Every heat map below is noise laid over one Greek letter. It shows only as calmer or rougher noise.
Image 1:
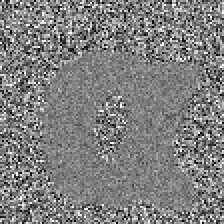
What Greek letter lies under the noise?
alpha
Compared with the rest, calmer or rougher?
calmer
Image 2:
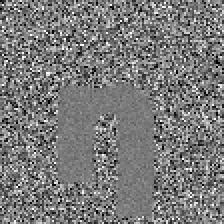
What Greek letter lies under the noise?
eta
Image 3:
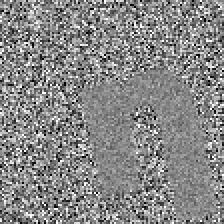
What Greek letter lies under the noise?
eta
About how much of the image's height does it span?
two thirds
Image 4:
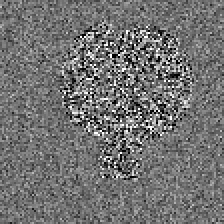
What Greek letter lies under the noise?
phi
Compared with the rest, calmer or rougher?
rougher
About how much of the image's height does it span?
two thirds
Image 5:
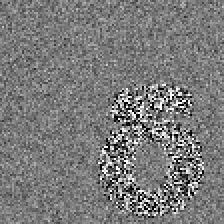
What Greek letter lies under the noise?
delta
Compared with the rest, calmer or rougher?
rougher
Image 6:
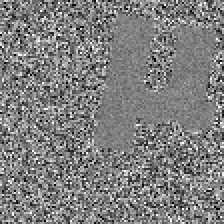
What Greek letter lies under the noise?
mu
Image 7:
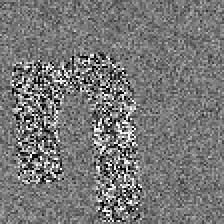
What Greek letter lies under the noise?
eta
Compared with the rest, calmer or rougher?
rougher
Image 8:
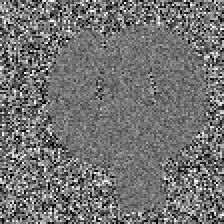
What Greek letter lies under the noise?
phi
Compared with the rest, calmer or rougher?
calmer
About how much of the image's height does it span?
nearly all
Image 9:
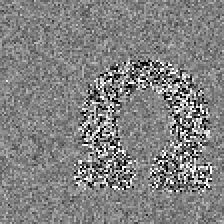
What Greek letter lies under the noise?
omega
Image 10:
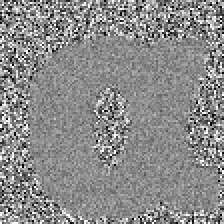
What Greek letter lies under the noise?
alpha
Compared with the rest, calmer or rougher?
calmer
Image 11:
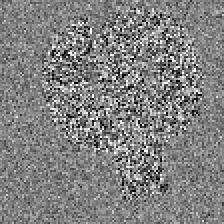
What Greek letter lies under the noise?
phi
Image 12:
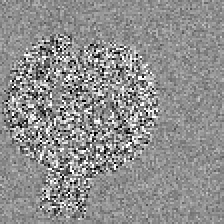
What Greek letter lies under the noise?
phi
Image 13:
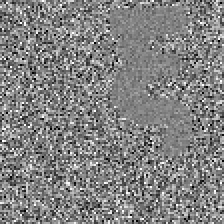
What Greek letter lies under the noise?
xi
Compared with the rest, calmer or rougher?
calmer
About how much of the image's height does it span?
two thirds
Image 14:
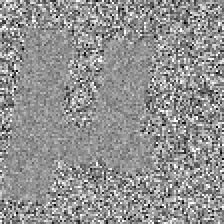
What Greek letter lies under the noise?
mu
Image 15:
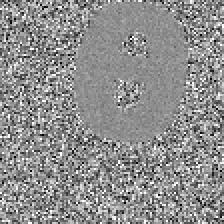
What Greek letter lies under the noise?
theta
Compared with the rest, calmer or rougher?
calmer
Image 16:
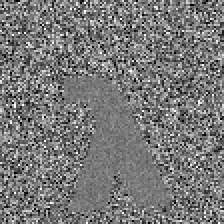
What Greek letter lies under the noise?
lambda
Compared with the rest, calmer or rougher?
calmer
